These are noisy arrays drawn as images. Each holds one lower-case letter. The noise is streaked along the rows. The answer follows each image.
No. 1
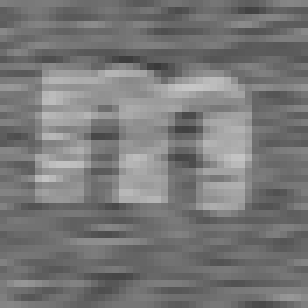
m
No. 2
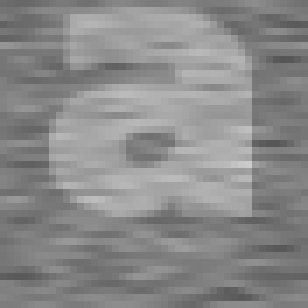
a
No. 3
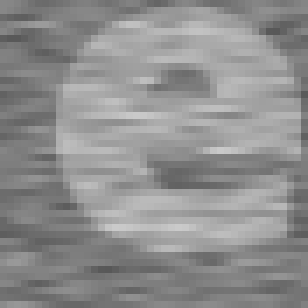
e
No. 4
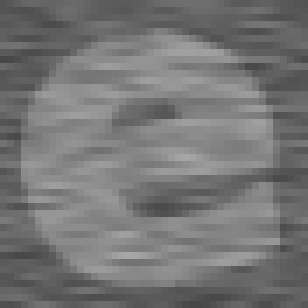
e
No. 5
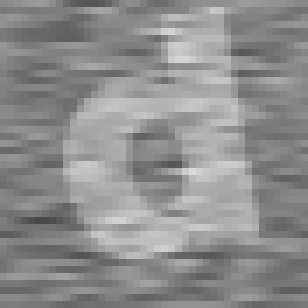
d
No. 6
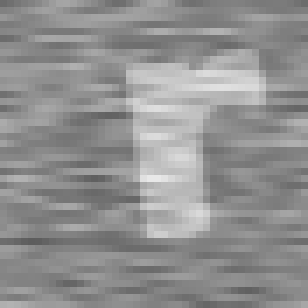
r
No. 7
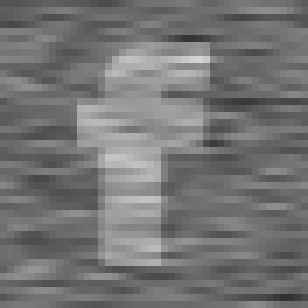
f
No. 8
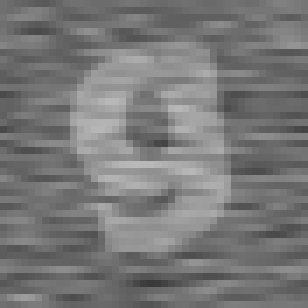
g
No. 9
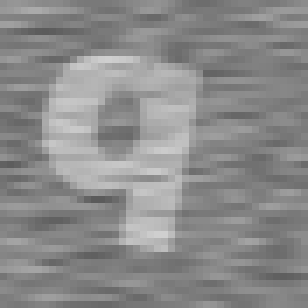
q
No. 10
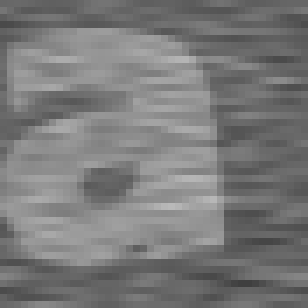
a
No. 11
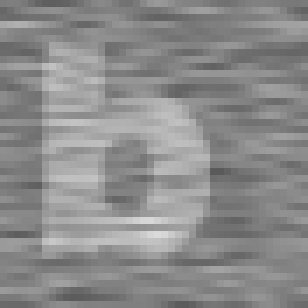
b
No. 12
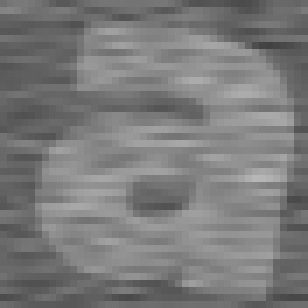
a
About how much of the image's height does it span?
nearly all
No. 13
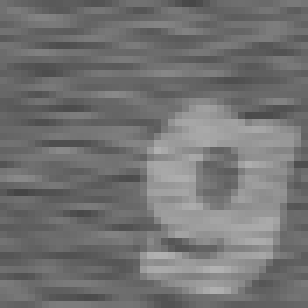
g
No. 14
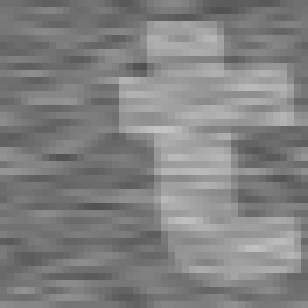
t
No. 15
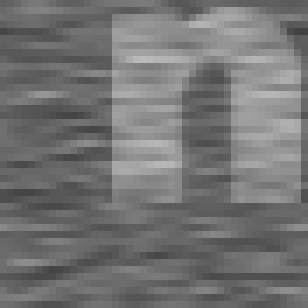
n
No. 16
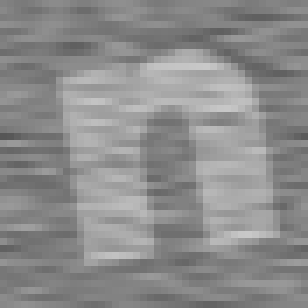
n
